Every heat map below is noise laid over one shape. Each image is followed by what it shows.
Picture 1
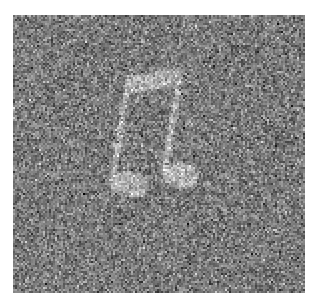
light pair of musical notes
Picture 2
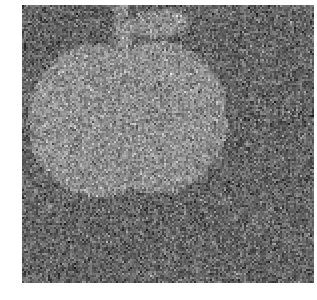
light apple
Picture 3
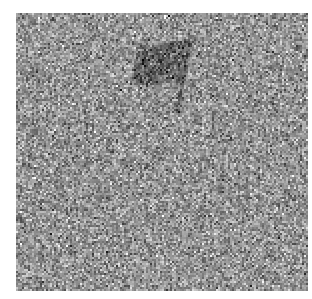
dark flag, top middle
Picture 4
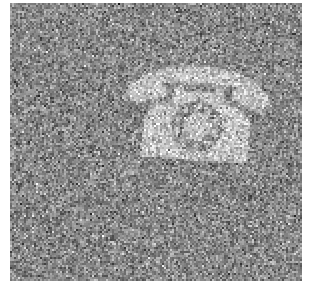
light telephone
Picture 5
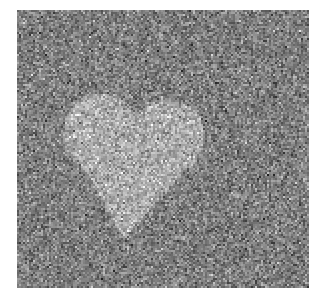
light heart
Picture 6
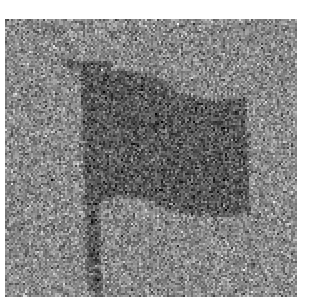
dark flag
